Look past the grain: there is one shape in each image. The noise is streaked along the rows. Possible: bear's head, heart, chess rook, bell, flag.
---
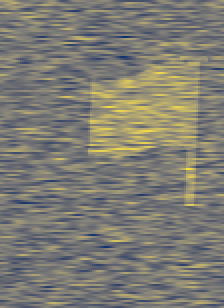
flag
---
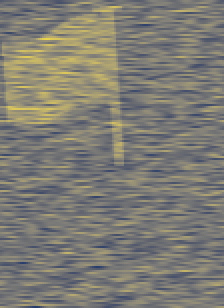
flag
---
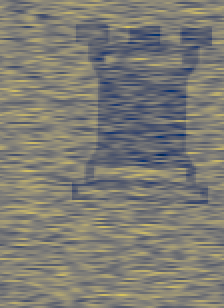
chess rook
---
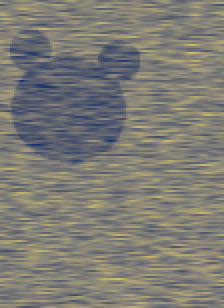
bear's head
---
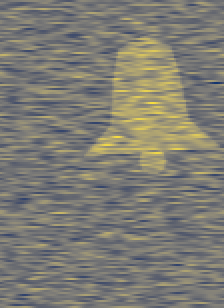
bell
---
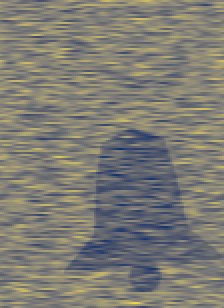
bell
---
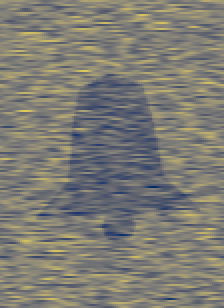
bell
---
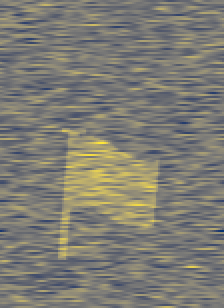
flag
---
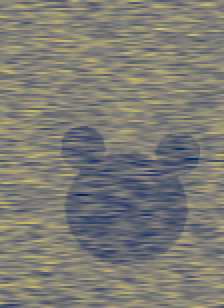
bear's head
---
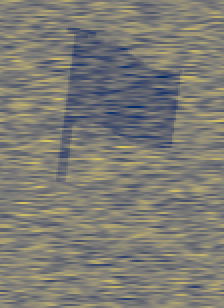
flag
